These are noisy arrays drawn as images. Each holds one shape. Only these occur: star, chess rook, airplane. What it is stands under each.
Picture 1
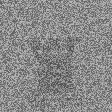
chess rook
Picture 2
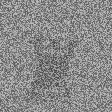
chess rook
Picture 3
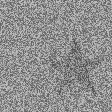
star
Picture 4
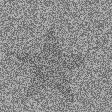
star
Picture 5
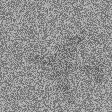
airplane
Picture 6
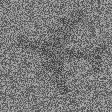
airplane
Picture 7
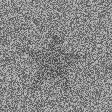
star
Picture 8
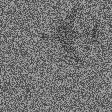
airplane
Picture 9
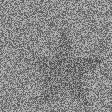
star
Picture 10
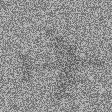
airplane
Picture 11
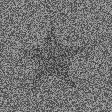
star
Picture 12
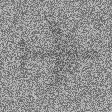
airplane
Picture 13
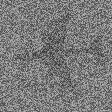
airplane
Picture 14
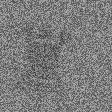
chess rook
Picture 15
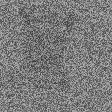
chess rook
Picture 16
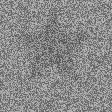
star
